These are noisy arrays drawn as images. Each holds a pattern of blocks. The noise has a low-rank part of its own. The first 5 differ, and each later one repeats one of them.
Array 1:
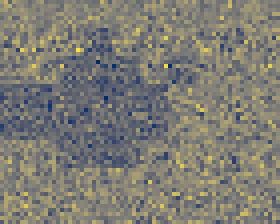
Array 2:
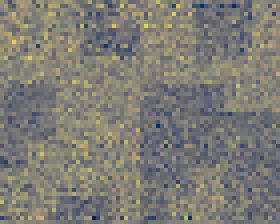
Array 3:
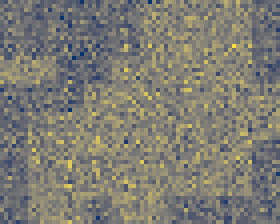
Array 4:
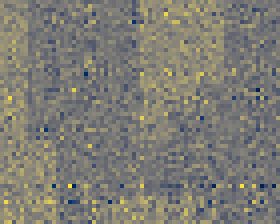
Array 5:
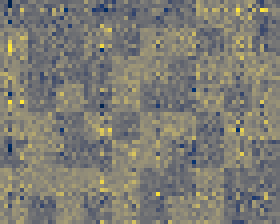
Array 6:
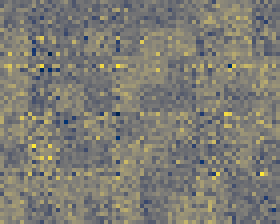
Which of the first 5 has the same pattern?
5
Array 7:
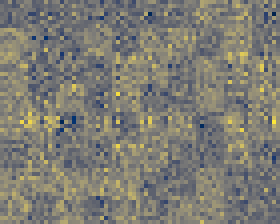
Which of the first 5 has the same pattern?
5
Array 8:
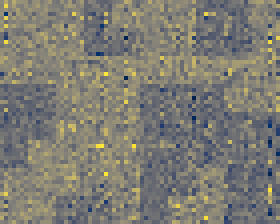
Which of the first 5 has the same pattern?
2
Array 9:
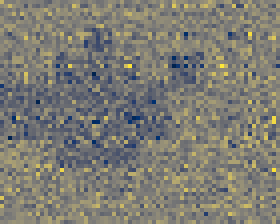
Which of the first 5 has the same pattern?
1
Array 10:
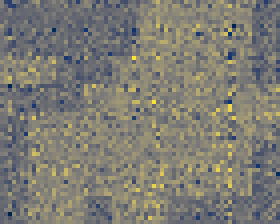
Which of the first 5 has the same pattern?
3
